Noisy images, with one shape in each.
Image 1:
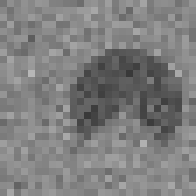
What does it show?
dark disc with a wedge cut out
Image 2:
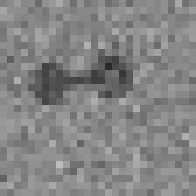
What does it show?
dark dumbbell
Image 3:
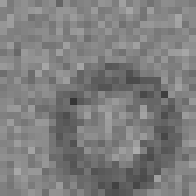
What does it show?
dark ring
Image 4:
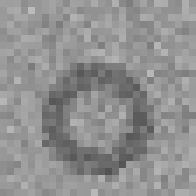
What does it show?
dark ring
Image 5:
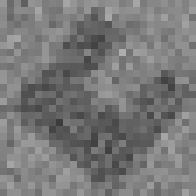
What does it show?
dark square with a notch
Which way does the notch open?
up and right
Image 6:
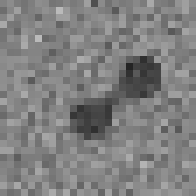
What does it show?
dark dumbbell
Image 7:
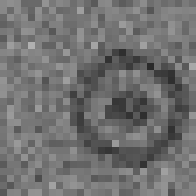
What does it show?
dark bullseye
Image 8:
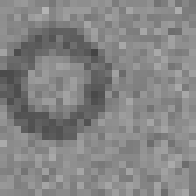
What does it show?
dark ring
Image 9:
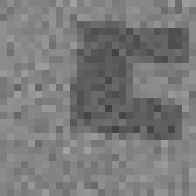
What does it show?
dark square with a notch
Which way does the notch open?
right
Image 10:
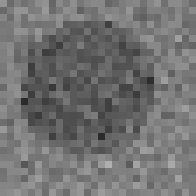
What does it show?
dark disc
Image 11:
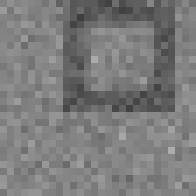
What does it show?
dark square frame
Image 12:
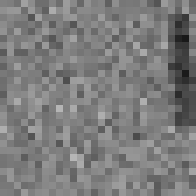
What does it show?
dark bar
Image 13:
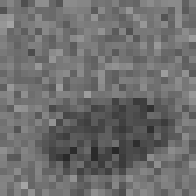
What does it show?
dark ellipse
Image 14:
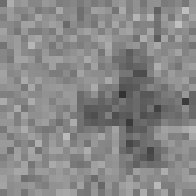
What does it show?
dark cross
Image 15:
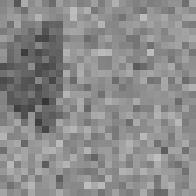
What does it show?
dark half disc
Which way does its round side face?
left
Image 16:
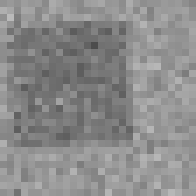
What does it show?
dark square
